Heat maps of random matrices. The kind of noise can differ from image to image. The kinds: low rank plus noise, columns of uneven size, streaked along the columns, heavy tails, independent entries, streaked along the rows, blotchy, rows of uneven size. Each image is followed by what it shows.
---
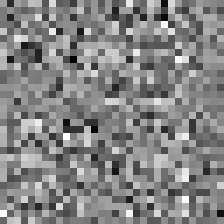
low rank plus noise
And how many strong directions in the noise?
five to eight
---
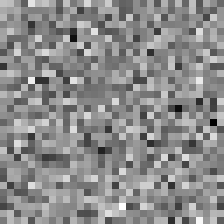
independent entries
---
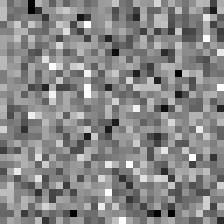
heavy tails
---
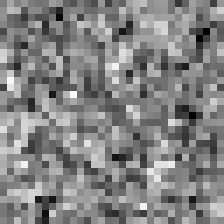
blotchy
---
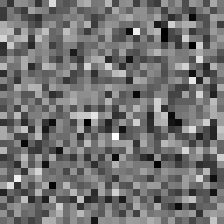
low rank plus noise
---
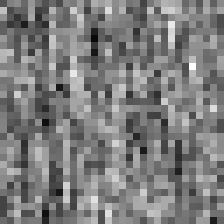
streaked along the columns
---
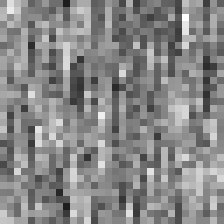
streaked along the columns
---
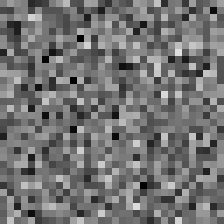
independent entries
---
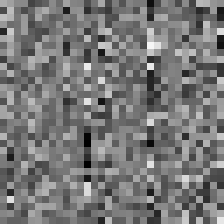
columns of uneven size
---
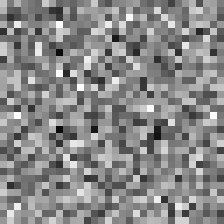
independent entries
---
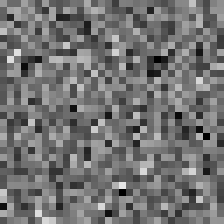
independent entries
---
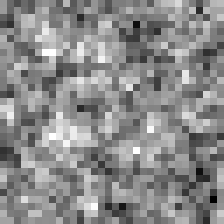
blotchy
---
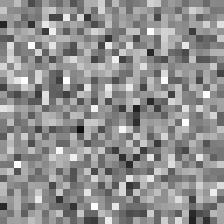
independent entries
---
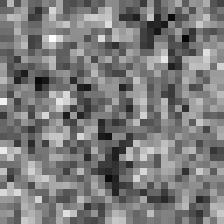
blotchy
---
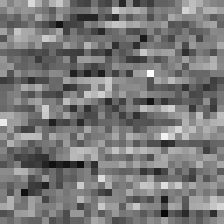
streaked along the rows
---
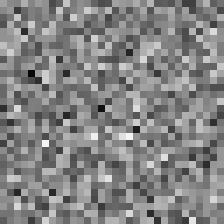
independent entries
